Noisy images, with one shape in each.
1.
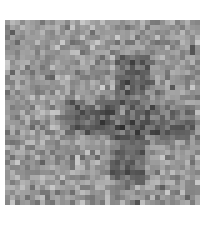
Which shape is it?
cross
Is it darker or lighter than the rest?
darker
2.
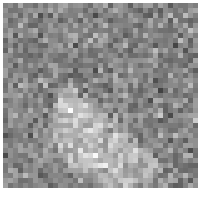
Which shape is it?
half disc
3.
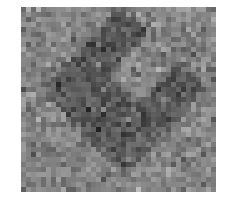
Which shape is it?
square with a notch
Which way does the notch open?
up and right
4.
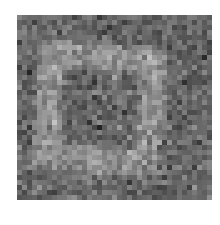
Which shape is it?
square frame
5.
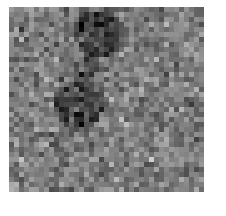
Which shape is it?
dumbbell
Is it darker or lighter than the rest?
darker
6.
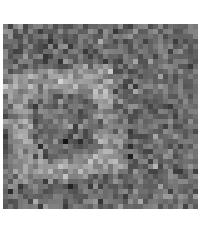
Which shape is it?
square frame
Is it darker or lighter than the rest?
lighter
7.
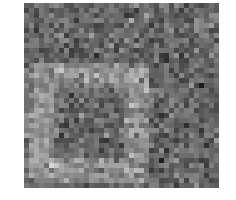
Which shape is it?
square frame
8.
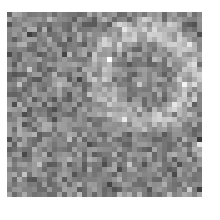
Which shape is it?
ring
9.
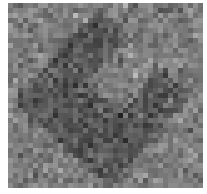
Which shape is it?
square with a notch
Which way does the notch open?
up and right
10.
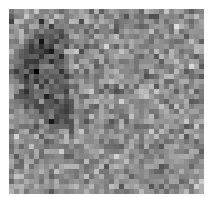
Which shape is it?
half disc
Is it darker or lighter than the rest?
darker
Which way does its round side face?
left
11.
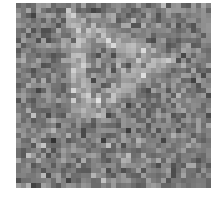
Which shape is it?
triangle frame
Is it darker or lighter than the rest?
lighter
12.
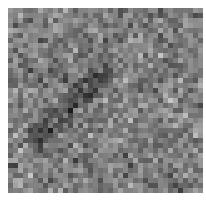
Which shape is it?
bar
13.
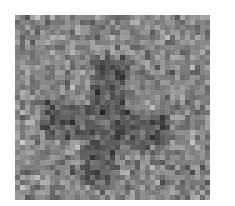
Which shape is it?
cross
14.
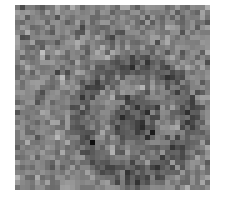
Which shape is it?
bullseye
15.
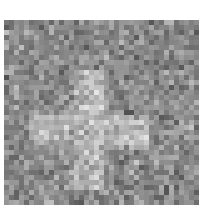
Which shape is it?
cross
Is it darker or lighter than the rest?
lighter
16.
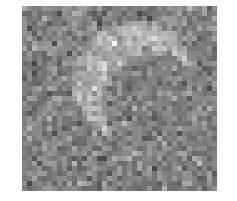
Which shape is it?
crescent
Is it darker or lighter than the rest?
lighter
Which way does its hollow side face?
down and right
